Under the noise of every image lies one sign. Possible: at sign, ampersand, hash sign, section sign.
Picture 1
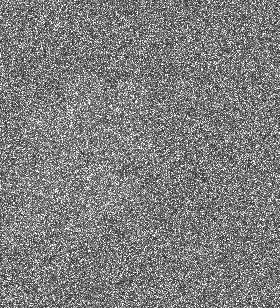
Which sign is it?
hash sign
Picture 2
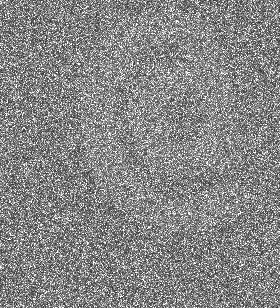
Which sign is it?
at sign
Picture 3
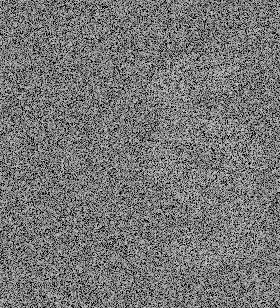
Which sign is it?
section sign
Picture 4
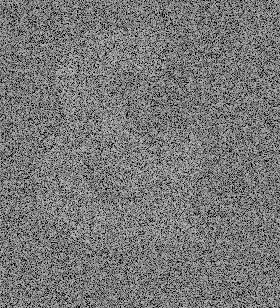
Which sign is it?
ampersand
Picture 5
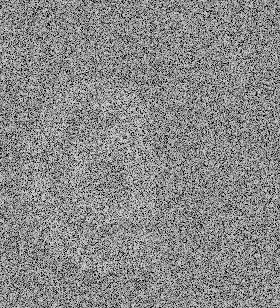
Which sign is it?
at sign
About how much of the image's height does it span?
two thirds
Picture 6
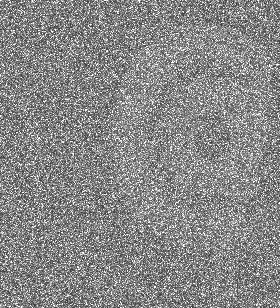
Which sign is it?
at sign
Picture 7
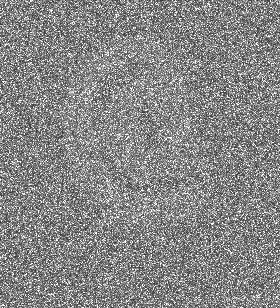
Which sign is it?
at sign
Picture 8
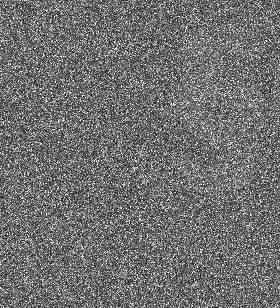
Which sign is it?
section sign
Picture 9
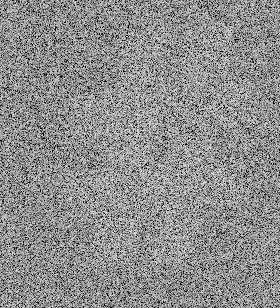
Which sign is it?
hash sign
